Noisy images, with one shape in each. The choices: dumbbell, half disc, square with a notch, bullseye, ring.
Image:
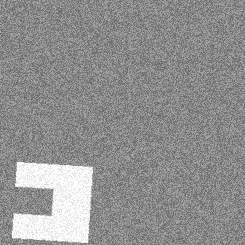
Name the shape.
square with a notch
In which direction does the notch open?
left
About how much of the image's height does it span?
a third
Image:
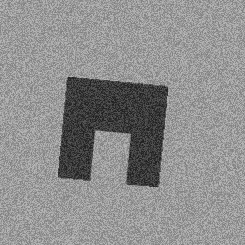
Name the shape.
square with a notch
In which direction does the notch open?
down
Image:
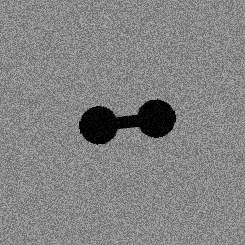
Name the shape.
dumbbell
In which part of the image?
centre
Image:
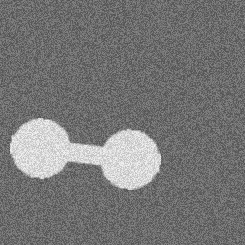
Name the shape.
dumbbell
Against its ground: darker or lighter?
lighter
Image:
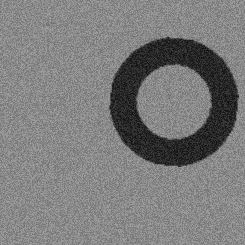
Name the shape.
ring
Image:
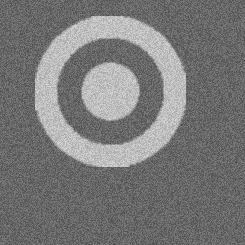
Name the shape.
bullseye
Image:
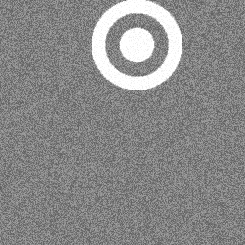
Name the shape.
bullseye
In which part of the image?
top middle
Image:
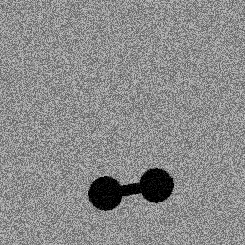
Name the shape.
dumbbell
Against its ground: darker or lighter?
darker
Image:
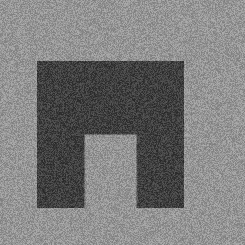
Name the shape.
square with a notch
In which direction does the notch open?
down
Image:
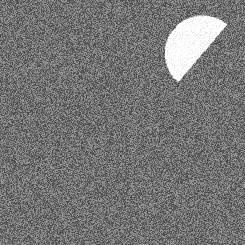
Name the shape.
half disc
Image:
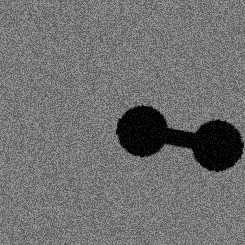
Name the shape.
dumbbell
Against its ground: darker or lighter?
darker
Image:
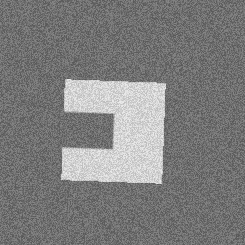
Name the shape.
square with a notch
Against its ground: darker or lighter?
lighter
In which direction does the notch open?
left
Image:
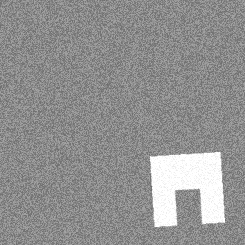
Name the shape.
square with a notch
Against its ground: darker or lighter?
lighter
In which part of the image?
bottom right
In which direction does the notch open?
down
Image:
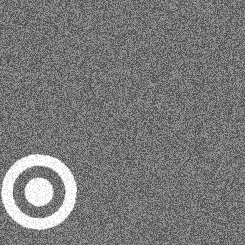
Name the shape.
bullseye
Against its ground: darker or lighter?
lighter
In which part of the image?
bottom left
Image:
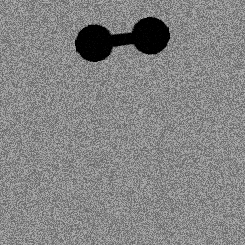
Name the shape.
dumbbell
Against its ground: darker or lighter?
darker
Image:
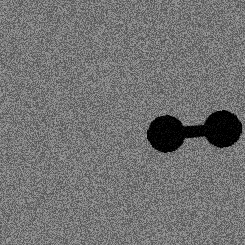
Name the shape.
dumbbell
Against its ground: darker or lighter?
darker
